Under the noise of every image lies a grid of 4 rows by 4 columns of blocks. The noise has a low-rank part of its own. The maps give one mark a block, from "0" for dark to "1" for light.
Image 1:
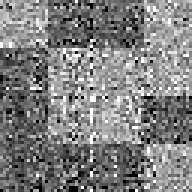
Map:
1001
0111
0110
0001
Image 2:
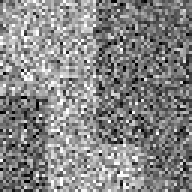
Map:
1100
1100
0100
0110
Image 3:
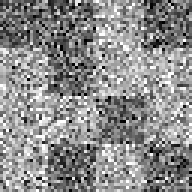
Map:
0010
1011
1101
1010
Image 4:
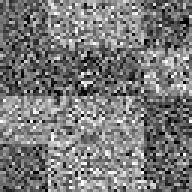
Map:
0110
0001
1110
0110
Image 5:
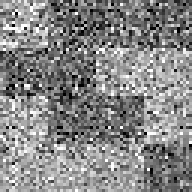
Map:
1000
0011
1001
1110
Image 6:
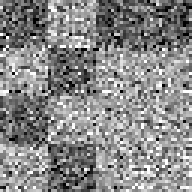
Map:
0100
1011
0111
1011
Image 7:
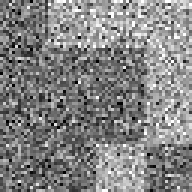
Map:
0111
0001
0001
0010
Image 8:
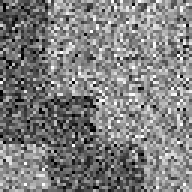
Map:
0111
0111
0011
1001
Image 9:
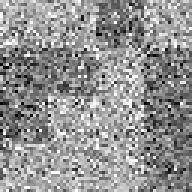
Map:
1101
0010
0110
1110
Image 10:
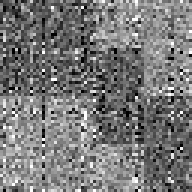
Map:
0011
0001
1100
1110
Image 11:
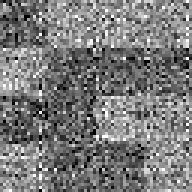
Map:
0111
1000
0011
1001
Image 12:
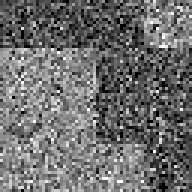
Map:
0001
1100
1100
1110
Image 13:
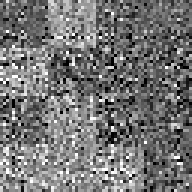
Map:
0100
1000
0100
1110
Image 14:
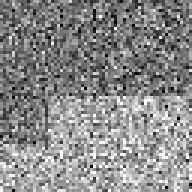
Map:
0000
0000
0111
1111
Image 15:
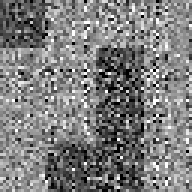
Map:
0111
1101
1101
1001
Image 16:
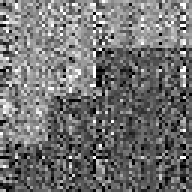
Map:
1111
1100
1000
0000
